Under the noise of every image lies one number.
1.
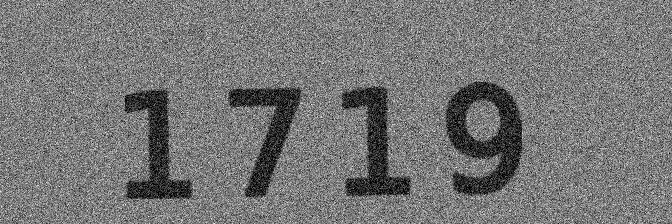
1719
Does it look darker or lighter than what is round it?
darker
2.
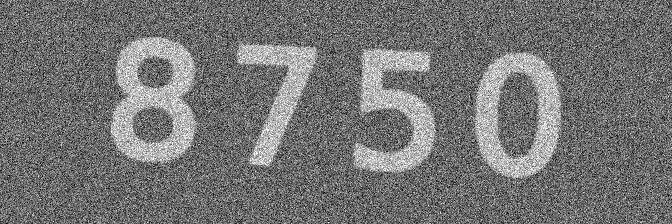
8750
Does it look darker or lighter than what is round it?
lighter
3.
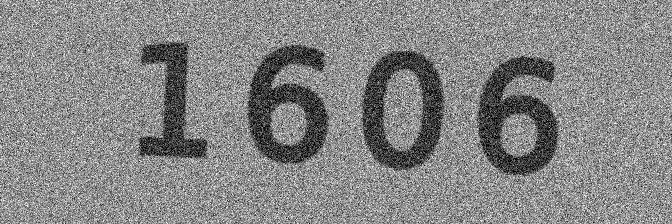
1606
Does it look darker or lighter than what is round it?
darker
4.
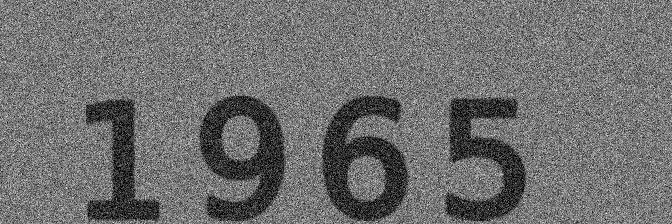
1965
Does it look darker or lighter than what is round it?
darker
